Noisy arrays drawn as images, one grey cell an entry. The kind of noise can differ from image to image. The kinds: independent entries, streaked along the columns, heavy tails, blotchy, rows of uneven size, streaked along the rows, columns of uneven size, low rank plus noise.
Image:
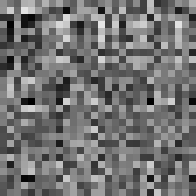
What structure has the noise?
low rank plus noise
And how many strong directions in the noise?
two
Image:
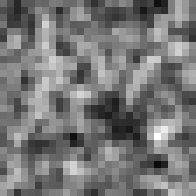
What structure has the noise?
blotchy
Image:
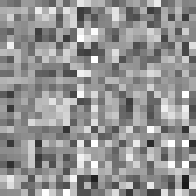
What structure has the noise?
low rank plus noise
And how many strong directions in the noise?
two
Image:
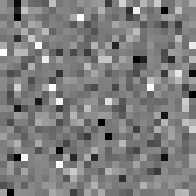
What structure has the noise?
heavy tails
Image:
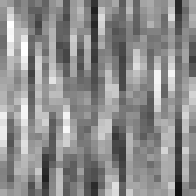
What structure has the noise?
streaked along the columns
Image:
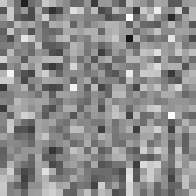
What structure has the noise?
low rank plus noise
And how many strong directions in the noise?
two
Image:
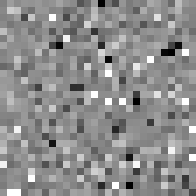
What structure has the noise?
heavy tails
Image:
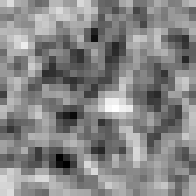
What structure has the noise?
blotchy
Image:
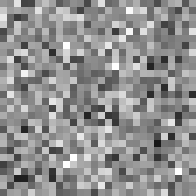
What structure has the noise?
independent entries
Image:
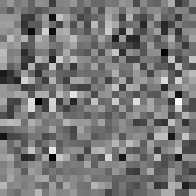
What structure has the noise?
low rank plus noise
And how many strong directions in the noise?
three or four
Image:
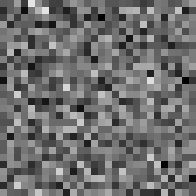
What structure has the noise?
low rank plus noise
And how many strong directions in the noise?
five to eight
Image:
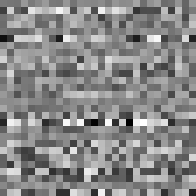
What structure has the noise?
rows of uneven size
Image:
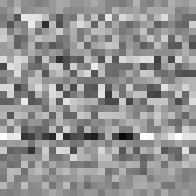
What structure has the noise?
rows of uneven size
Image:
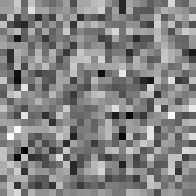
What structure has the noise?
low rank plus noise
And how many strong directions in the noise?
three or four
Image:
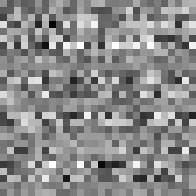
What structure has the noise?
rows of uneven size
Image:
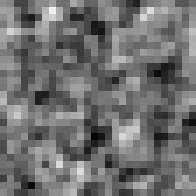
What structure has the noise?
blotchy
